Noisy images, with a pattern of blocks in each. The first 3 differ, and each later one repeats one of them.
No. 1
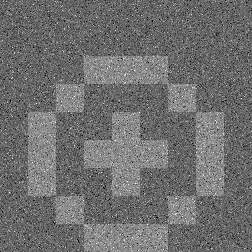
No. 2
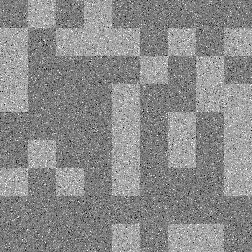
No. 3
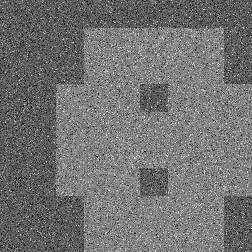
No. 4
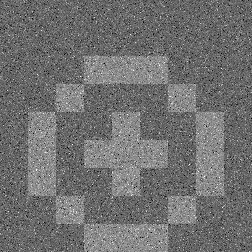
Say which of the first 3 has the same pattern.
1
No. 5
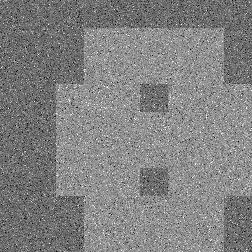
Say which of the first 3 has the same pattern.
3
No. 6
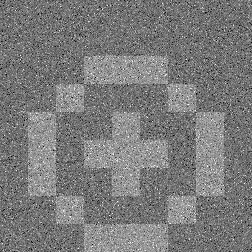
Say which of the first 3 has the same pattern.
1
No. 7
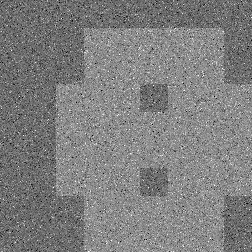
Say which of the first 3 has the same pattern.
3
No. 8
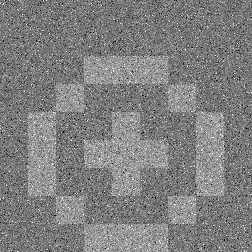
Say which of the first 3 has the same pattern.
1
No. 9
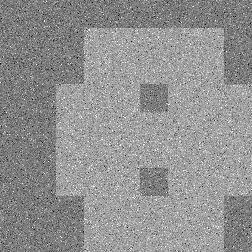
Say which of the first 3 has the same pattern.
3
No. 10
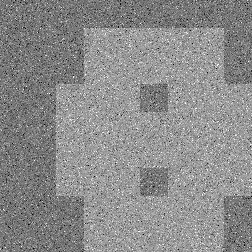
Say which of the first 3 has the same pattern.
3
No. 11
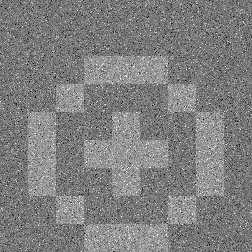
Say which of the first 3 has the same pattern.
1
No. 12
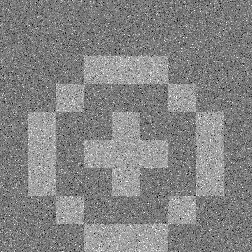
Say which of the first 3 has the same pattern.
1
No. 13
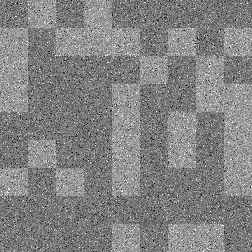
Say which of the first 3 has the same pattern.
2
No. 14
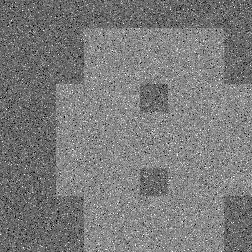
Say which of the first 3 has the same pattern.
3
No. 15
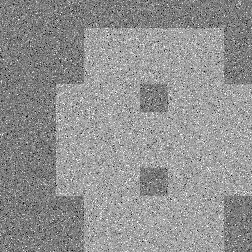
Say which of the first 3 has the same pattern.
3
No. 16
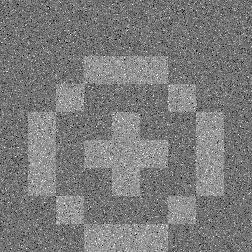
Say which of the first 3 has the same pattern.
1
